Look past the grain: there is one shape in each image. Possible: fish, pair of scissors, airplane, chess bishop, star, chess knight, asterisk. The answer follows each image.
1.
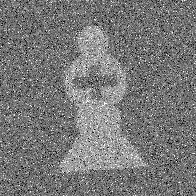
light chess bishop
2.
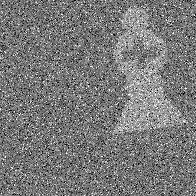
light chess bishop
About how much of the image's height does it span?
two thirds
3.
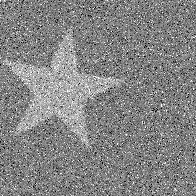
light star
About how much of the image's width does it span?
two thirds
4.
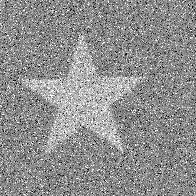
light star
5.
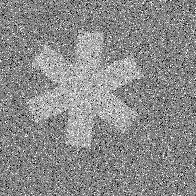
light asterisk
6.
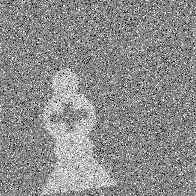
light chess bishop
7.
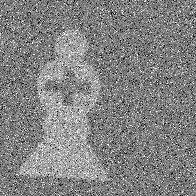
light chess bishop
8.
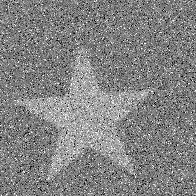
light star
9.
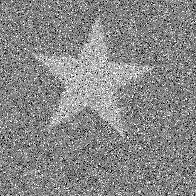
light star
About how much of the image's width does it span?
two thirds
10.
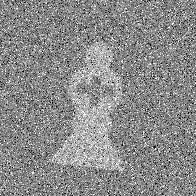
light chess bishop
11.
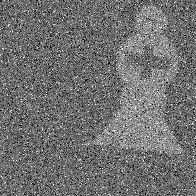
light chess bishop
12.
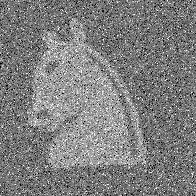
light chess knight
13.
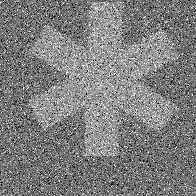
light asterisk
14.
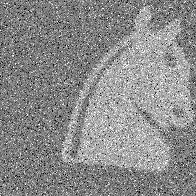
light chess knight
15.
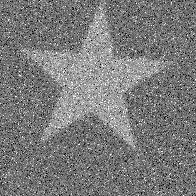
light star
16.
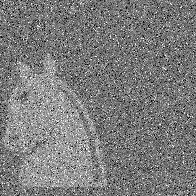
light chess knight
